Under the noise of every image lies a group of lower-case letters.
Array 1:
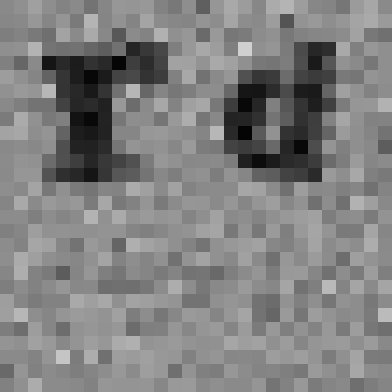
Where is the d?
top right
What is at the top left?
r
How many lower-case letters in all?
2
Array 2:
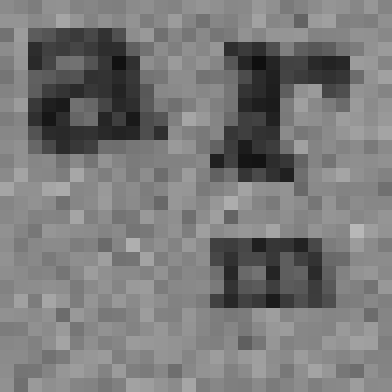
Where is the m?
bottom right
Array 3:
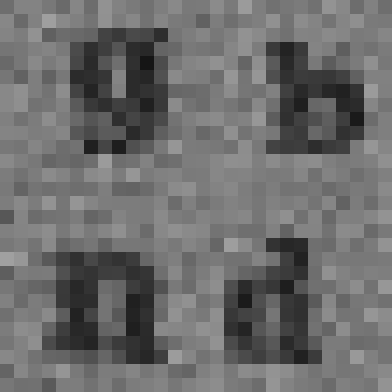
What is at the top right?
b
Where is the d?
bottom right
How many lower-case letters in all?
4
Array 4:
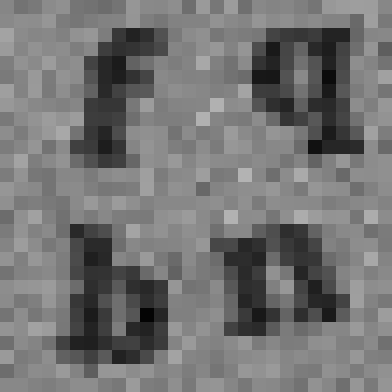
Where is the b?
bottom left
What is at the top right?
q
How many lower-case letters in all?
4
